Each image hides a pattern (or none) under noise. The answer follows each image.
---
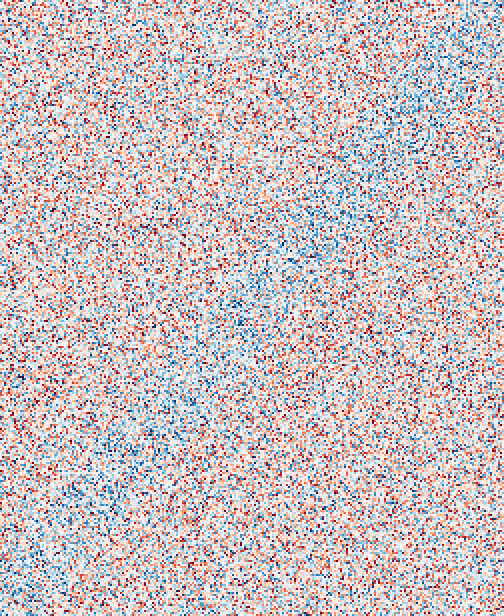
a diagonal band
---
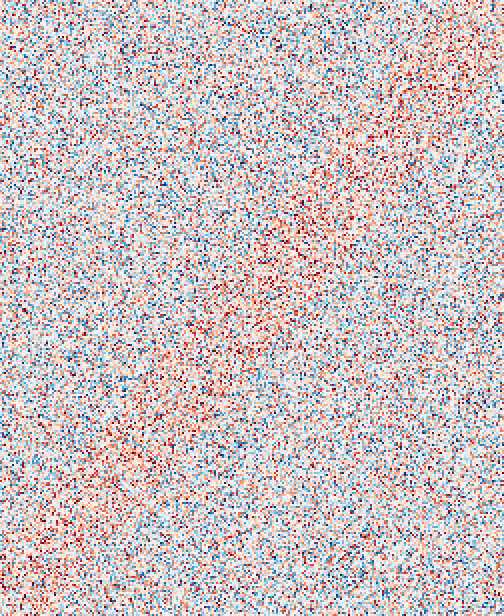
a diagonal band
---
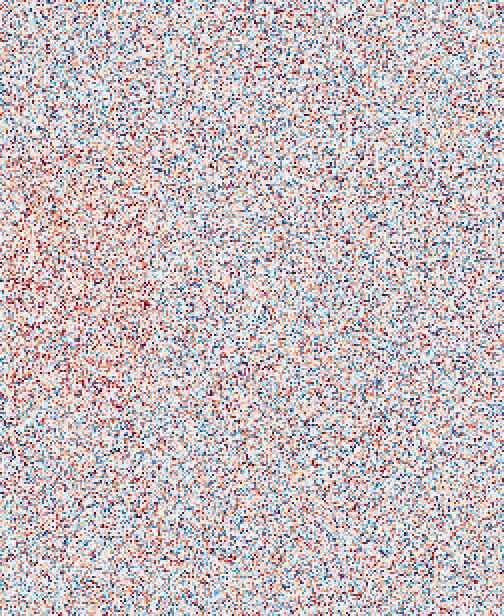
one block
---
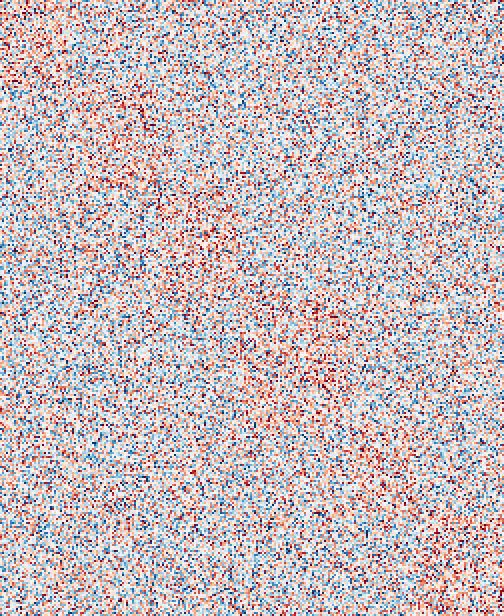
blocks along the diagonal
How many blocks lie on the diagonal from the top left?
6
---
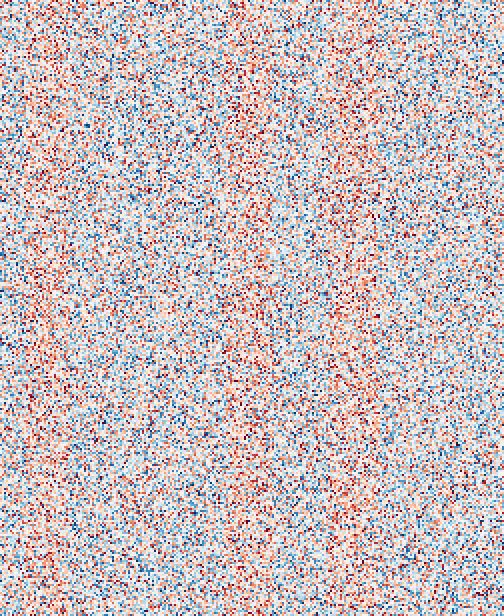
bands of columns
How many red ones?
3
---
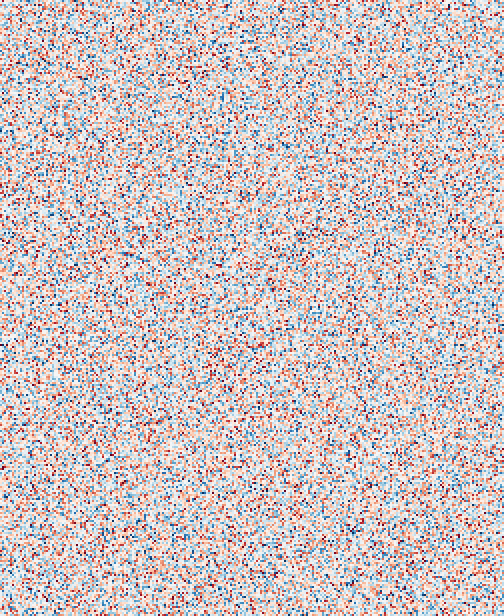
only noise
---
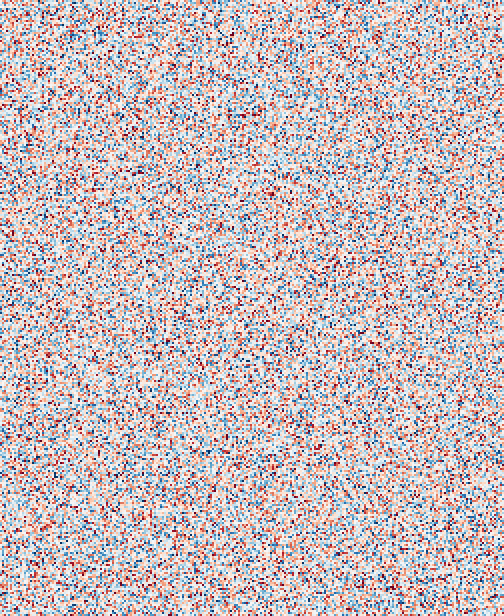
only noise
